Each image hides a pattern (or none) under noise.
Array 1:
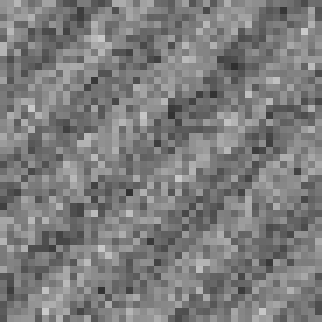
diagonal stripes
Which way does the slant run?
bottom left to top right
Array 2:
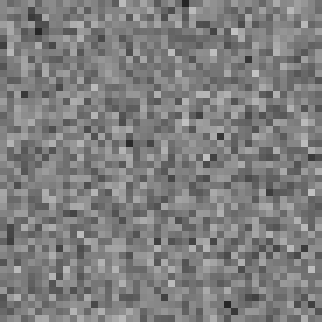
only noise
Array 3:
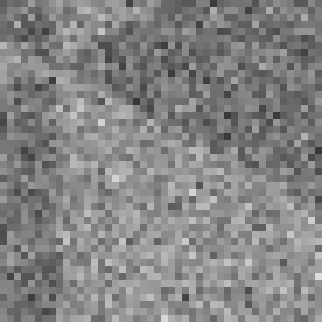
spokes from one point
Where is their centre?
top left
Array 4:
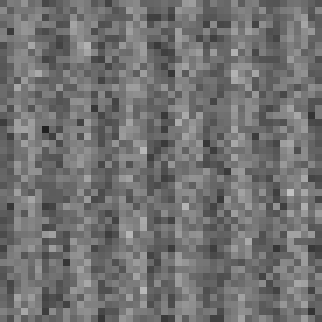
vertical stripes
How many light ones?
6
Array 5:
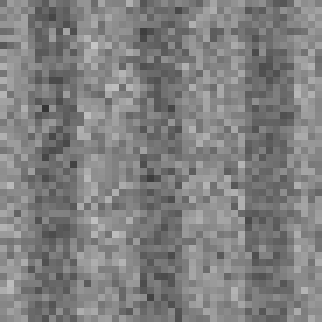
vertical stripes
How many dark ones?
3
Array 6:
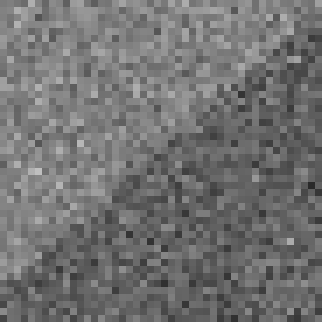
a sharp edge
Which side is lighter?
top left
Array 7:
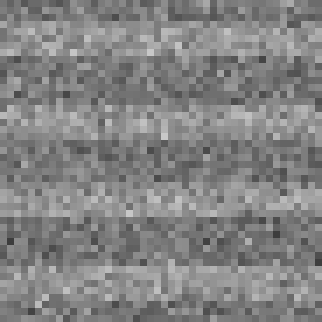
horizontal stripes
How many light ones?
4
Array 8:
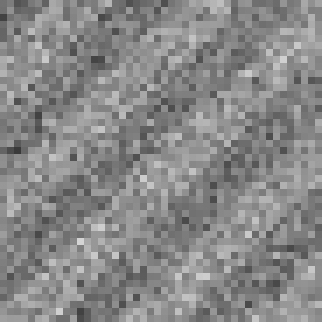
diagonal stripes
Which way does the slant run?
bottom left to top right
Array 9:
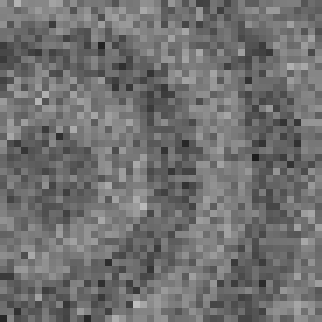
rings round one point
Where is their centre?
middle left
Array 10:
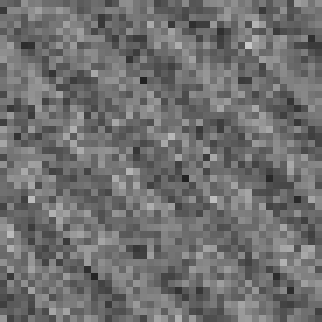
diagonal stripes
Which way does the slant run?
top left to bottom right
